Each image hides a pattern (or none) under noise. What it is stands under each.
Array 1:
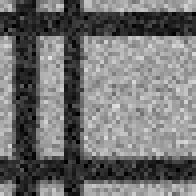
bands of rows crossing bands of columns
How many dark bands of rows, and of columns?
2 and 2
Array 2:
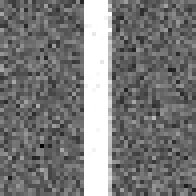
one band of columns
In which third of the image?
middle
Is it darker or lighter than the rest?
lighter
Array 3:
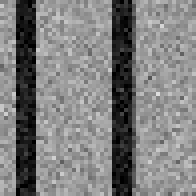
bands of columns
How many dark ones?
2
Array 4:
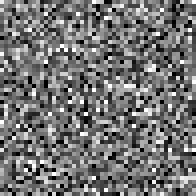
only noise
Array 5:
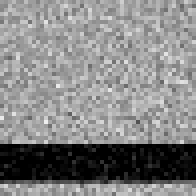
one band of rows
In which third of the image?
bottom
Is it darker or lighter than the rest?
darker
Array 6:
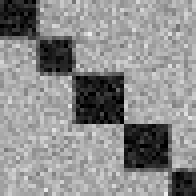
blocks along the diagonal
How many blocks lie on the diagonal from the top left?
5
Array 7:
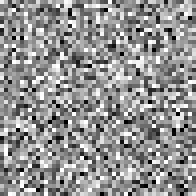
only noise
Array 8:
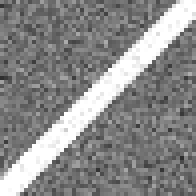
a diagonal band
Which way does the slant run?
bottom left to top right
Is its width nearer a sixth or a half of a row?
a sixth
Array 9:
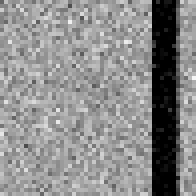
one band of columns
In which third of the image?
right
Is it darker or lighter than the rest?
darker
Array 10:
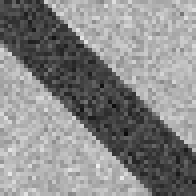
a diagonal band
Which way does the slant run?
top left to bottom right
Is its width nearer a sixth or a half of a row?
a half
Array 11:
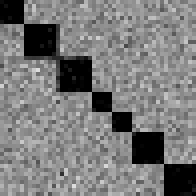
blocks along the diagonal
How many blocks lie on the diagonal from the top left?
7
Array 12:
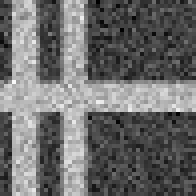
bands of rows crossing bands of columns
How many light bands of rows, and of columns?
1 and 2
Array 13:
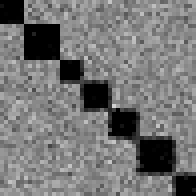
blocks along the diagonal
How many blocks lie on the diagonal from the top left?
7
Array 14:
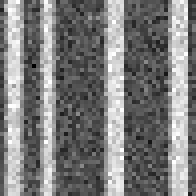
bands of columns
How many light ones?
4
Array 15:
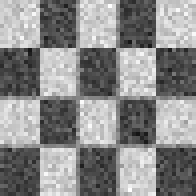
a checkerboard
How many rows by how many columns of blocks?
4 by 5
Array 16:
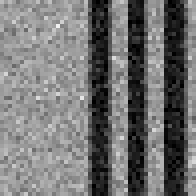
bands of columns
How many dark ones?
3
